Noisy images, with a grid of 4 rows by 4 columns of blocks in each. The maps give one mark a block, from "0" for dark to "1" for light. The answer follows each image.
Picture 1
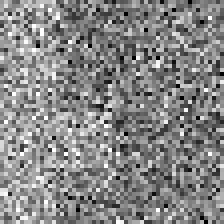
1 0 0 0
1 0 0 0
1 1 0 0
1 0 0 0
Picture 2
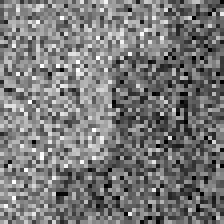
1 1 1 0
1 1 0 0
1 1 0 0
1 0 0 0
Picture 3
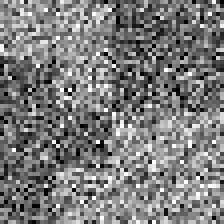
1 1 0 0
0 1 0 0
0 0 1 1
0 1 1 1
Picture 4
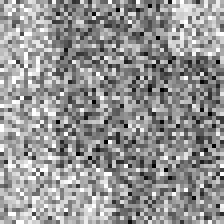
1 0 0 1
1 0 0 0
1 0 0 0
1 1 0 0
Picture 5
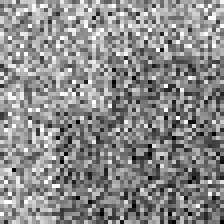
1 1 1 1
1 1 0 0
1 0 0 0
1 0 0 0
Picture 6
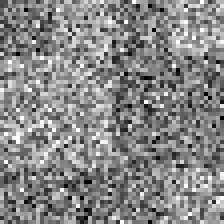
0 1 0 1
1 1 0 0
1 1 0 0
0 0 0 1
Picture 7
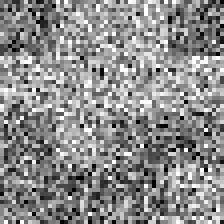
0 1 1 0
1 1 1 1
0 1 0 0
0 0 0 1
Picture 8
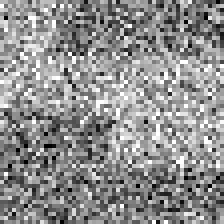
1 0 0 0
1 1 1 1
0 0 1 1
0 0 0 0
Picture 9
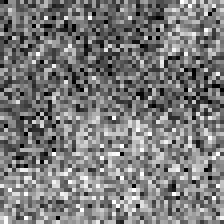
0 0 0 1
0 0 0 0
0 1 1 1
1 1 1 1
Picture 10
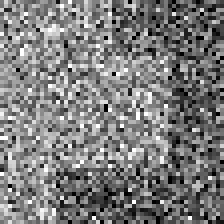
1 1 0 0
1 1 1 0
1 1 1 0
1 0 0 0
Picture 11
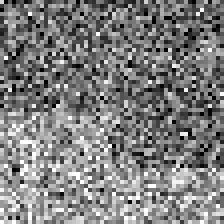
0 0 0 0
0 0 0 0
1 1 0 0
1 1 1 1
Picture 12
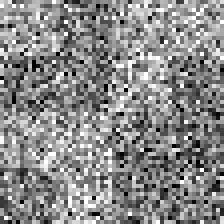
1 0 1 1
0 0 1 0
1 1 0 0
0 1 0 0
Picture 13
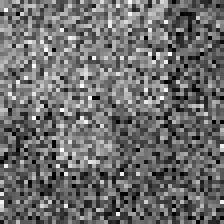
1 1 1 0
1 1 1 0
0 1 0 0
0 0 0 0
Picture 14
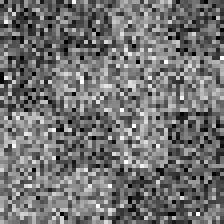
0 0 1 0
0 1 1 1
1 0 1 0
1 1 0 0
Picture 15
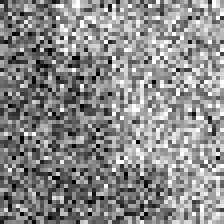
0 1 1 1
0 0 1 1
0 0 1 1
0 0 0 1
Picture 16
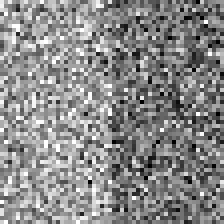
1 1 0 0
1 1 0 0
1 1 0 0
1 1 0 0
